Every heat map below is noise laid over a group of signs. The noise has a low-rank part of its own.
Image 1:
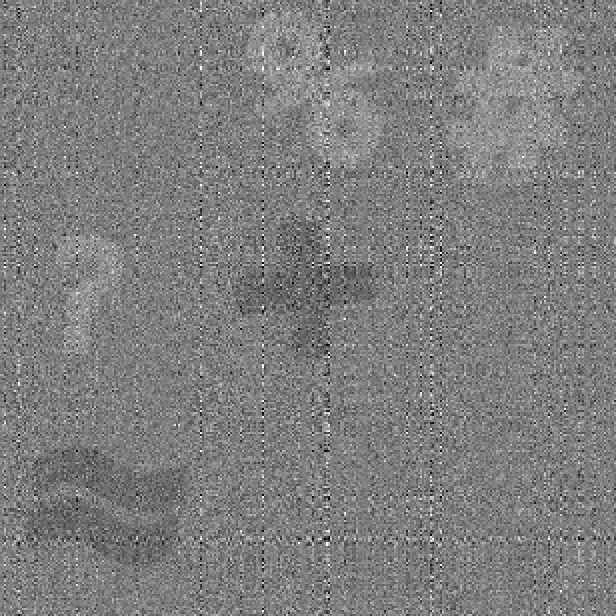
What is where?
top middle: light percent sign; top right: light hash sign; middle left: light question mark; centre: dark plus sign; bottom left: dark approximately sign
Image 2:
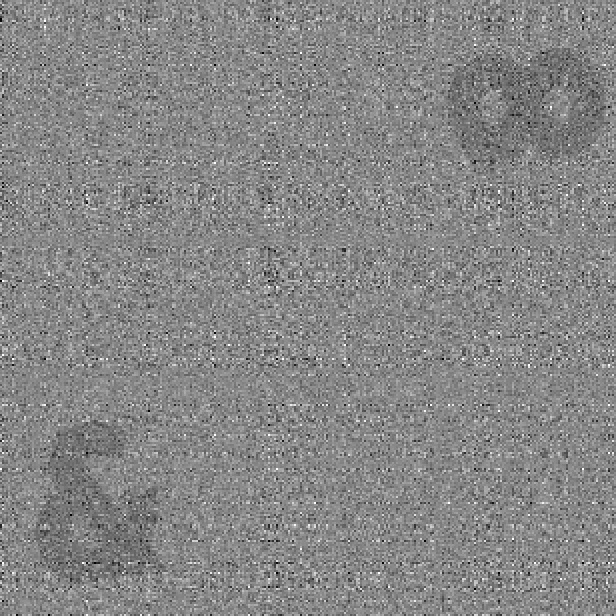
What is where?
top right: dark infinity sign; bottom left: dark ampersand
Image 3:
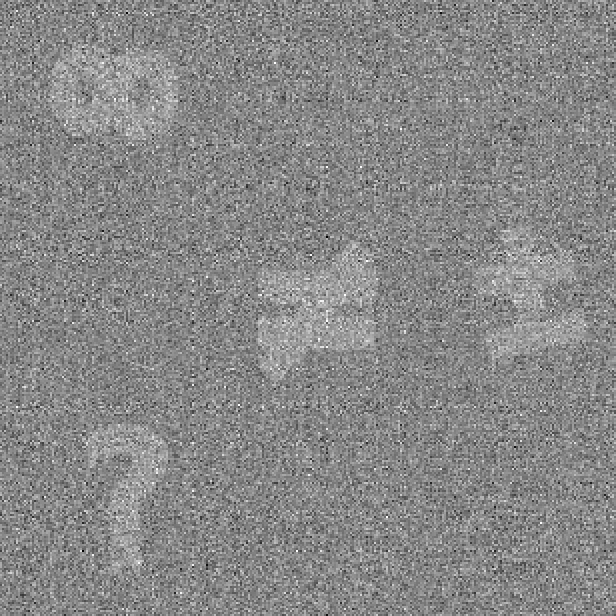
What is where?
top left: light infinity sign; centre: light not-equal sign; middle right: light plus-minus sign; bottom left: light question mark
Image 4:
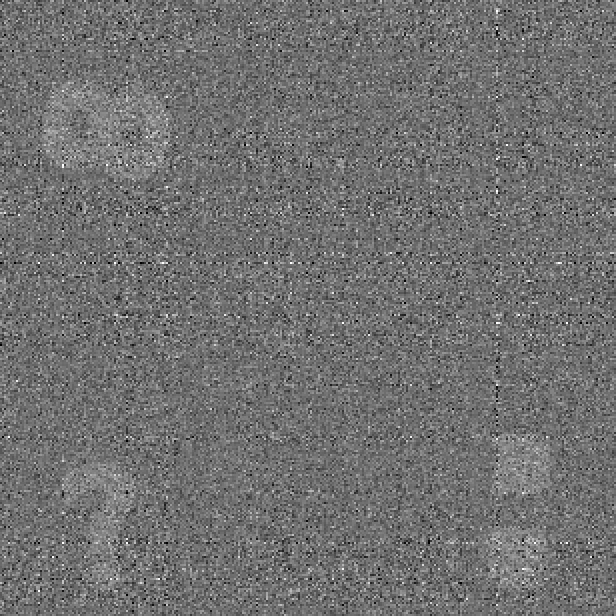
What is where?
top left: light infinity sign; bottom left: light question mark; bottom right: light colon
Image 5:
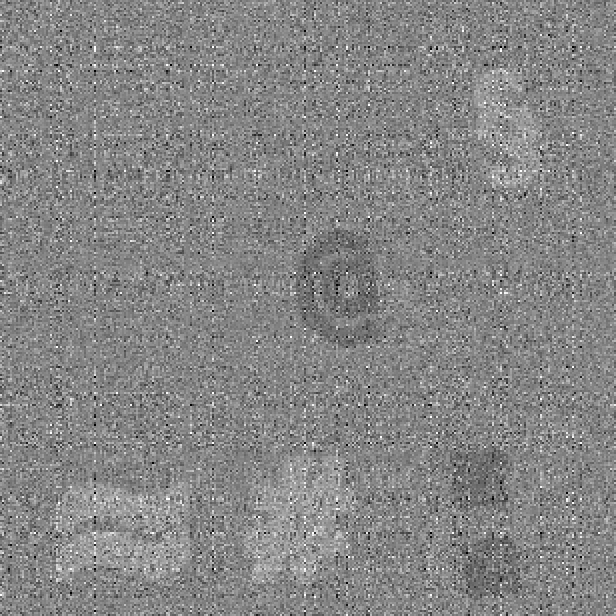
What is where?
top right: light section sign; centre: dark at sign; bottom left: light approximately sign; bottom middle: light hash sign; bottom right: dark colon
